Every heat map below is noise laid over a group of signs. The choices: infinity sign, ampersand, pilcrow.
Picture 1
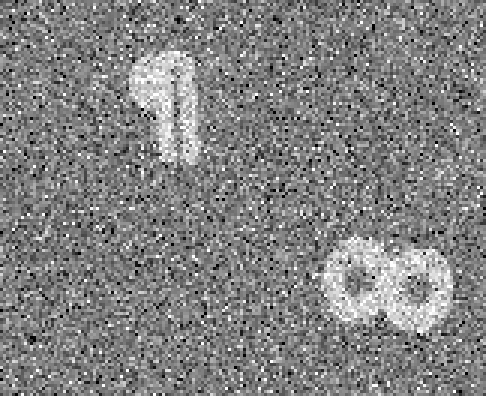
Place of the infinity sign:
bottom right
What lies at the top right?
nothing
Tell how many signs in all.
2
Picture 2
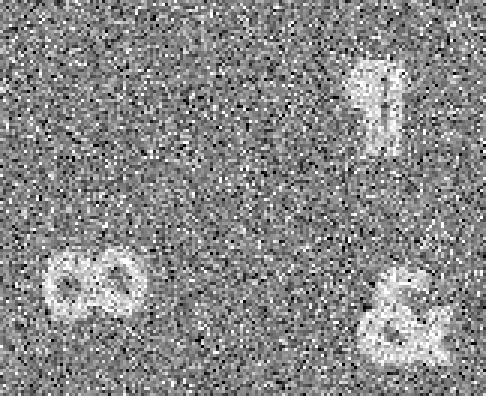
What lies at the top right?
pilcrow
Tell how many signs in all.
3
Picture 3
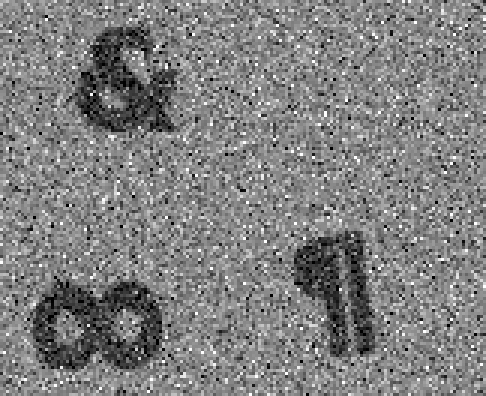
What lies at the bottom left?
infinity sign
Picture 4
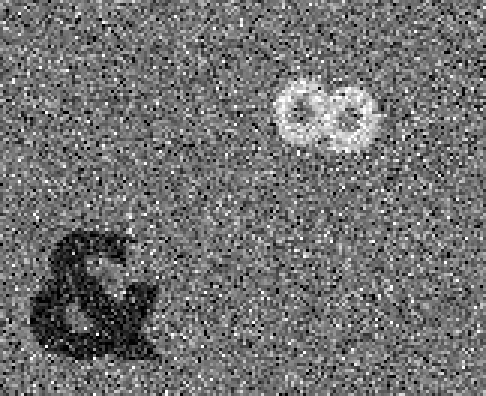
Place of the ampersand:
bottom left
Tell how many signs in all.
2
